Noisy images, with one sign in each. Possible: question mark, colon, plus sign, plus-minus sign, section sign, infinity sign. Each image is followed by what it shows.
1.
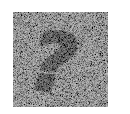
question mark
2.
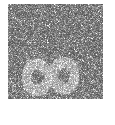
infinity sign
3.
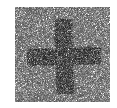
plus sign
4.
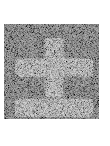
plus-minus sign
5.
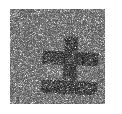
plus-minus sign
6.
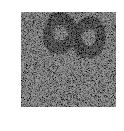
infinity sign
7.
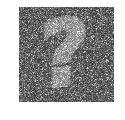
question mark
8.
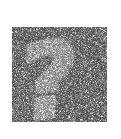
question mark
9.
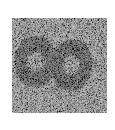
infinity sign
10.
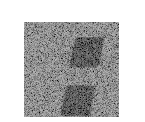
colon
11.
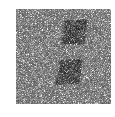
colon
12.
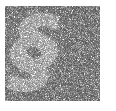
section sign
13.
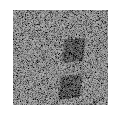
colon
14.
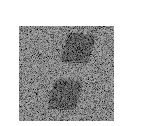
colon
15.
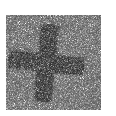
plus sign
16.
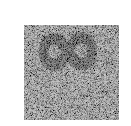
infinity sign
